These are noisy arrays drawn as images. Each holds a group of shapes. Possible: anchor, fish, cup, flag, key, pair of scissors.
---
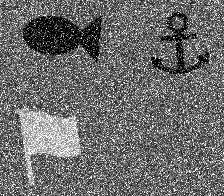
top left: dark fish; top right: dark anchor; bottom left: light flag
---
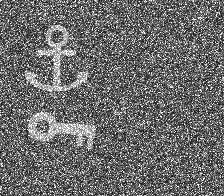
top left: light anchor; bottom left: light key
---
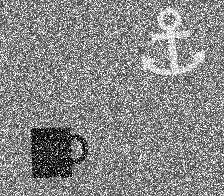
top right: light anchor; bottom left: dark cup
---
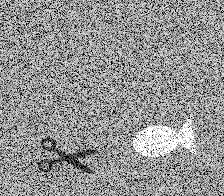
bottom left: dark pair of scissors; bottom right: light fish
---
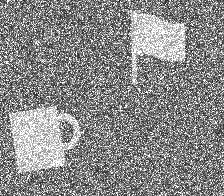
top right: light flag; bottom left: light cup
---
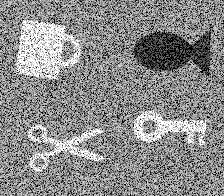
top left: light cup; top right: dark fish; bottom left: light pair of scissors; bottom right: light key
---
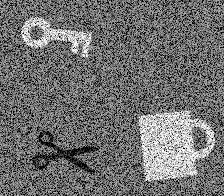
top left: light key; bottom left: dark pair of scissors; bottom right: light cup
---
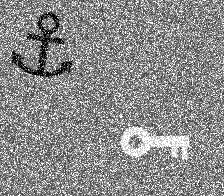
top left: dark anchor; bottom right: light key
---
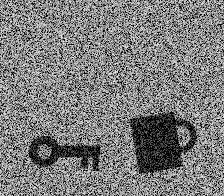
bottom left: dark key; bottom right: dark cup
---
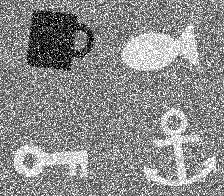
top left: dark cup; top right: light fish; bottom left: light key; bottom right: light anchor
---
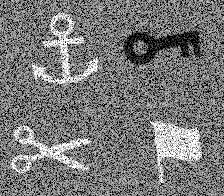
top left: light anchor; top right: dark key; bottom left: light pair of scissors; bottom right: light flag
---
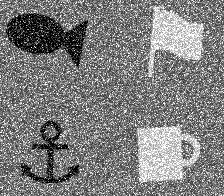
top left: dark fish; top right: light flag; bottom left: dark anchor; bottom right: light cup
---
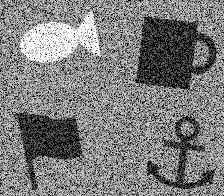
top left: light fish; top right: dark cup; bottom left: dark flag; bottom right: dark anchor
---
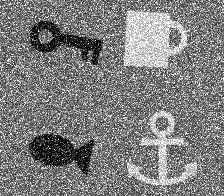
top left: dark key; top right: light cup; bottom left: dark fish; bottom right: light anchor
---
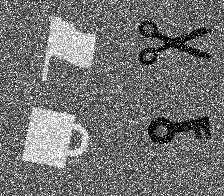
top left: light flag; top right: dark pair of scissors; bottom left: light cup; bottom right: dark key
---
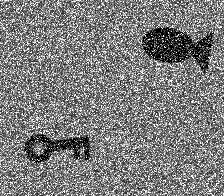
top right: dark fish; bottom left: dark key
